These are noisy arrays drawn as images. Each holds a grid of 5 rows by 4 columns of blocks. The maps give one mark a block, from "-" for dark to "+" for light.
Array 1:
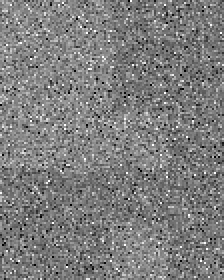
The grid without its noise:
+ + - -
+ + - -
+ + + -
- - - -
- - + -
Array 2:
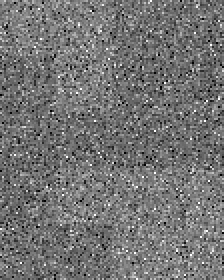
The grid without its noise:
+ + - -
- + - -
- - - -
- + + +
- - + +
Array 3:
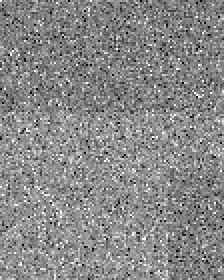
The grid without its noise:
- - - -
- - - -
+ + + +
+ + + -
+ + + -
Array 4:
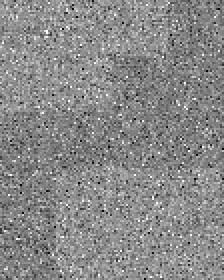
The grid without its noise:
+ + + -
+ + - -
- - - -
- + + +
- + + +
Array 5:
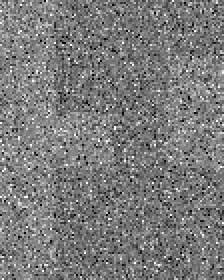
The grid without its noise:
+ - - -
+ - - +
+ + - +
+ - - -
+ - - -
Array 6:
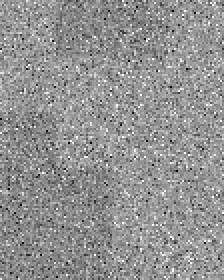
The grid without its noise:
+ - - +
+ + + +
- + + +
- - + +
- - + +
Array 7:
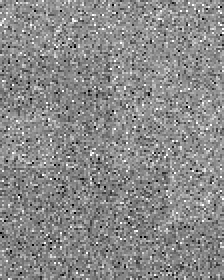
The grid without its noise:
+ + + +
- - + +
+ - + +
- - - +
- - - -
